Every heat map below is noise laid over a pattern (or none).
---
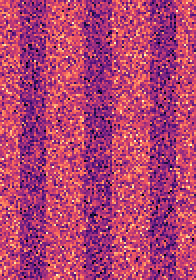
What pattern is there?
vertical stripes
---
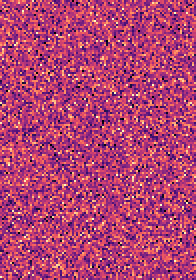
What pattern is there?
only noise
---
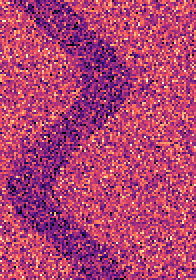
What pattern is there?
a wavy band
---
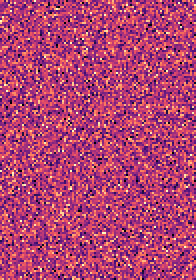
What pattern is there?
only noise
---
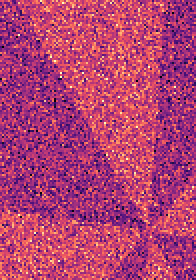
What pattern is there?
spokes from one point
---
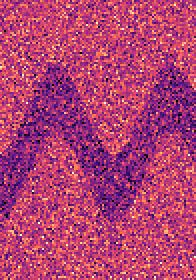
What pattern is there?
a wavy band
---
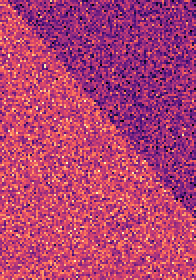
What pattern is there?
a sharp edge
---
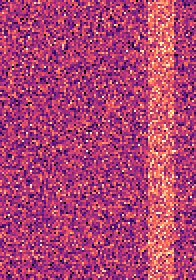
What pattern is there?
one vertical stripe
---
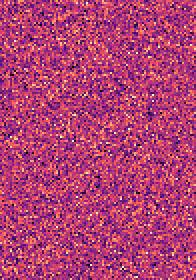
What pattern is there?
only noise
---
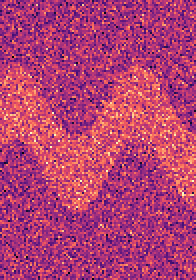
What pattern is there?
a wavy band
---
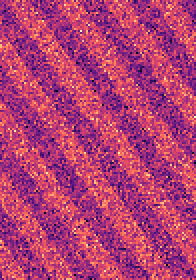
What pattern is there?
diagonal stripes
